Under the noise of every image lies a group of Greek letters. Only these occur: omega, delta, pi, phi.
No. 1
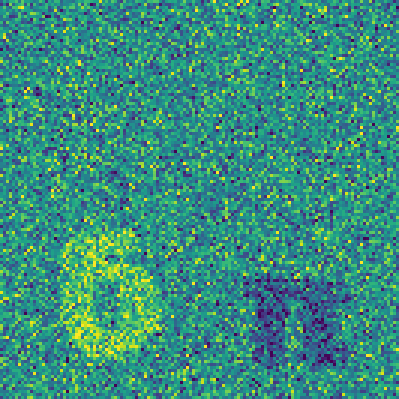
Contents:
bottom left: light delta; bottom right: dark pi
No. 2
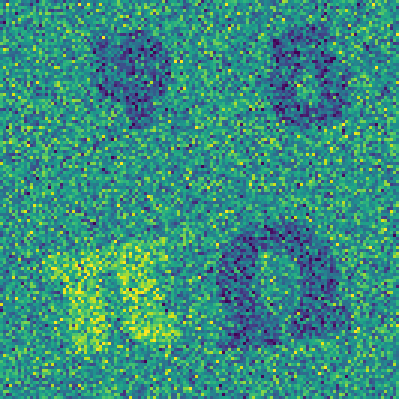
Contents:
top left: dark phi; top right: dark delta; bottom left: light pi; bottom right: dark omega
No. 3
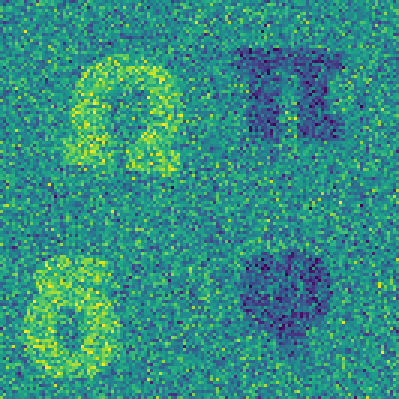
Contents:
top left: light omega; top right: dark pi; bottom left: light delta; bottom right: dark phi
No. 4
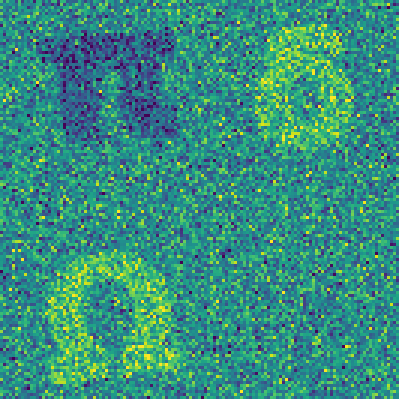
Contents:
top left: dark pi; top right: light delta; bottom left: light omega
